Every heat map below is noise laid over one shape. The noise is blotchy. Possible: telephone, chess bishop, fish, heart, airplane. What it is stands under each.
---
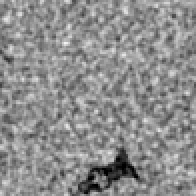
chess bishop
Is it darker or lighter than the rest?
darker
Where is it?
bottom middle
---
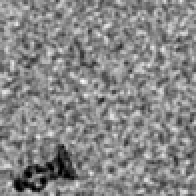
chess bishop
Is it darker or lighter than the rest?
darker
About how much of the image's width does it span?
a third
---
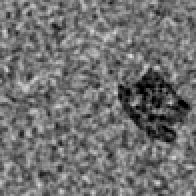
telephone
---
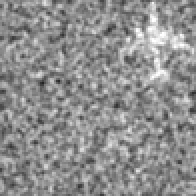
airplane
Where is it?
top right
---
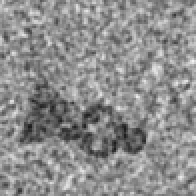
chess bishop
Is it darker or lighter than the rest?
darker
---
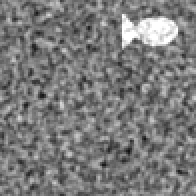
fish
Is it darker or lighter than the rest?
lighter
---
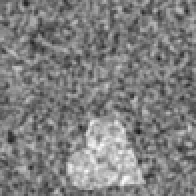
heart
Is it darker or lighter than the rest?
lighter
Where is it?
bottom middle
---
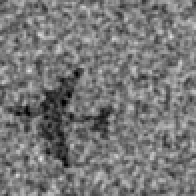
airplane
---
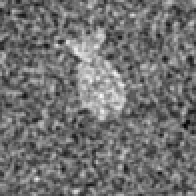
fish
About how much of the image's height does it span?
half
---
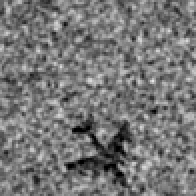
airplane
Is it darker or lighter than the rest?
darker
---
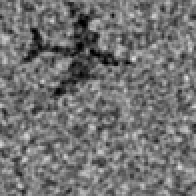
airplane
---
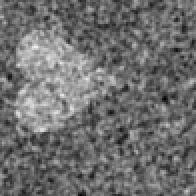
heart
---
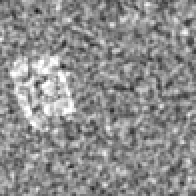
telephone
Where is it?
middle left
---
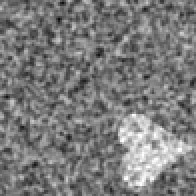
heart
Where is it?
bottom right
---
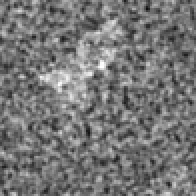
chess bishop
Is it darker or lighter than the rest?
lighter
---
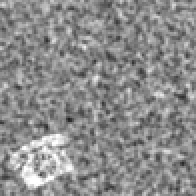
telephone
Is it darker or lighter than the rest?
lighter
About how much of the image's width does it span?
a third
